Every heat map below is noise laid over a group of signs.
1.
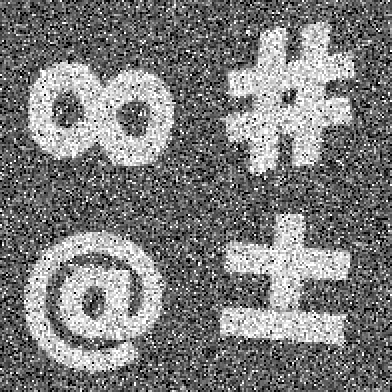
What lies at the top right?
hash sign
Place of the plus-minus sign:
bottom right
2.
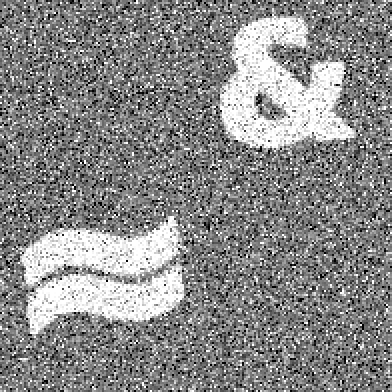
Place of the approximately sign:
bottom left
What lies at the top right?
ampersand
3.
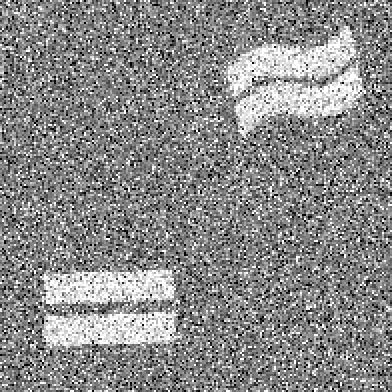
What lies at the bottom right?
nothing
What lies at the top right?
approximately sign
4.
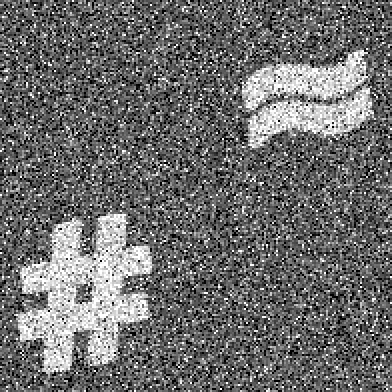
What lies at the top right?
approximately sign
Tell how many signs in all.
2
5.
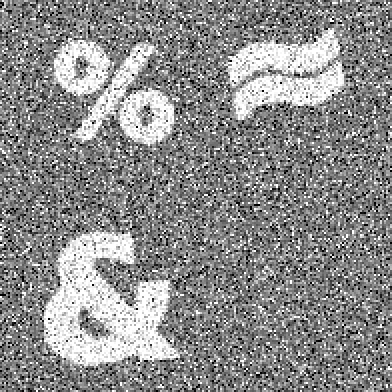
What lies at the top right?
approximately sign
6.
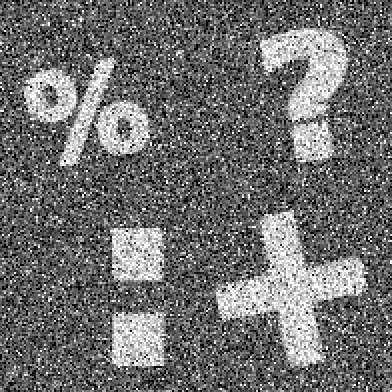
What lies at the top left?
percent sign
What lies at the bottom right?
plus sign
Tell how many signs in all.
4
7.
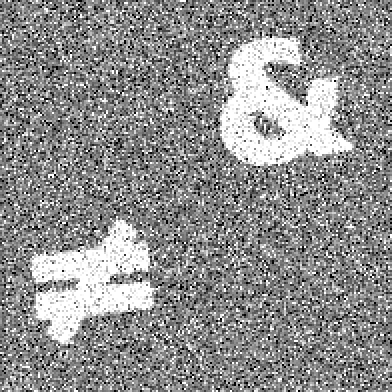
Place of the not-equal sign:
bottom left
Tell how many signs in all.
2
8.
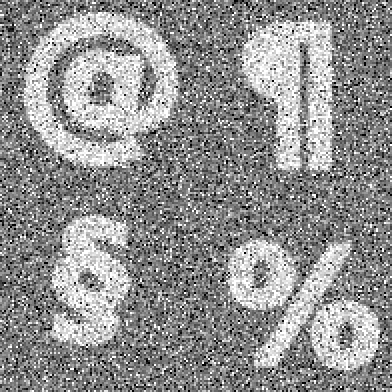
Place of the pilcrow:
top right
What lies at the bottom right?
percent sign
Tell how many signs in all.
4
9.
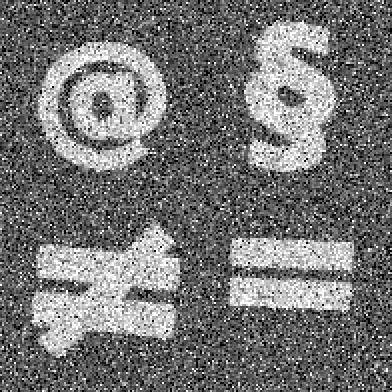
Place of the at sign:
top left
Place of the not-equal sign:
bottom left
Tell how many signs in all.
4
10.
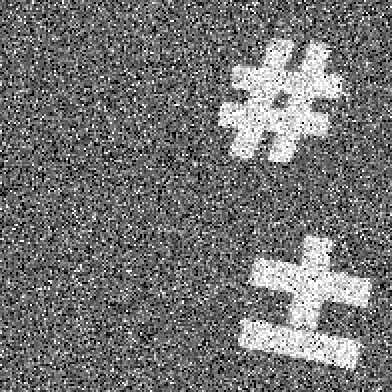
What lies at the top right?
hash sign
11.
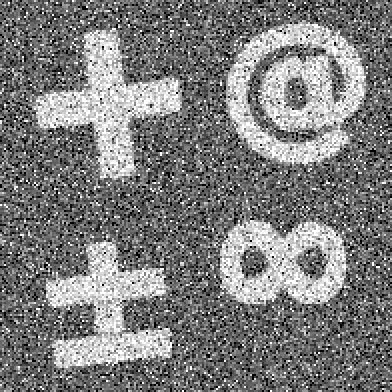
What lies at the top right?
at sign
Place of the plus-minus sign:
bottom left
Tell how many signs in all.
4
